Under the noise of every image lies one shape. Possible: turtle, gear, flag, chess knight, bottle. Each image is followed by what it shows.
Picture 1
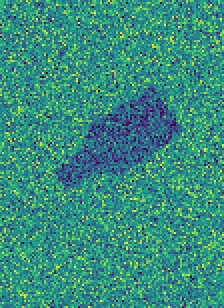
bottle
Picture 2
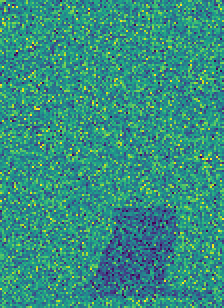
flag
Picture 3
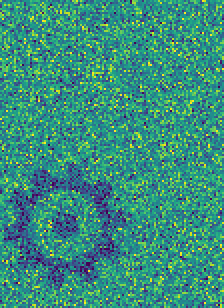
gear
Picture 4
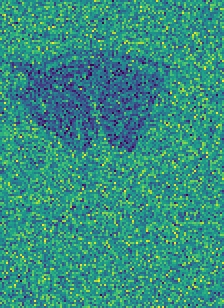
chess knight
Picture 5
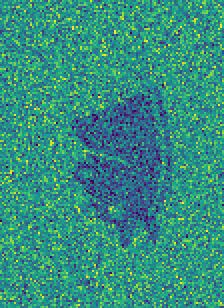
chess knight
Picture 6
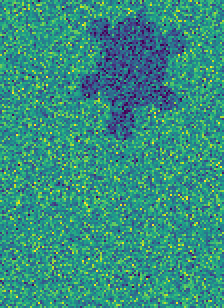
turtle
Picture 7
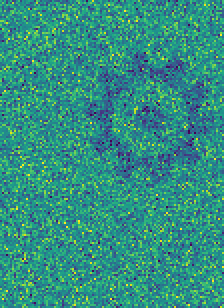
gear
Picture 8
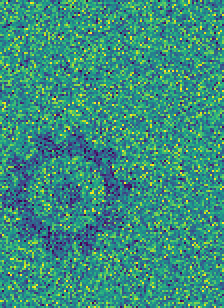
gear
